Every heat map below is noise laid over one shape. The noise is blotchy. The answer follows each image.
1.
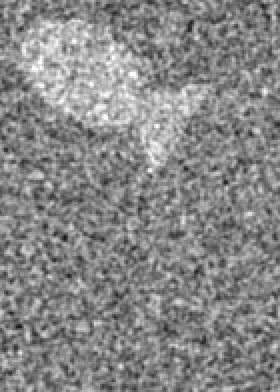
fish
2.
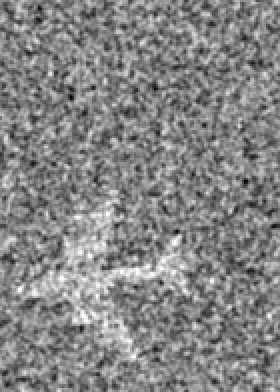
airplane
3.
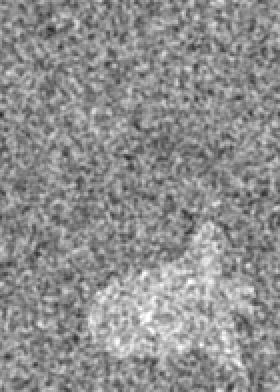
bell
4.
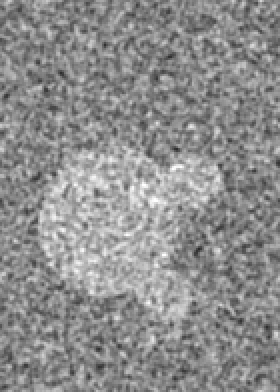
bear's head
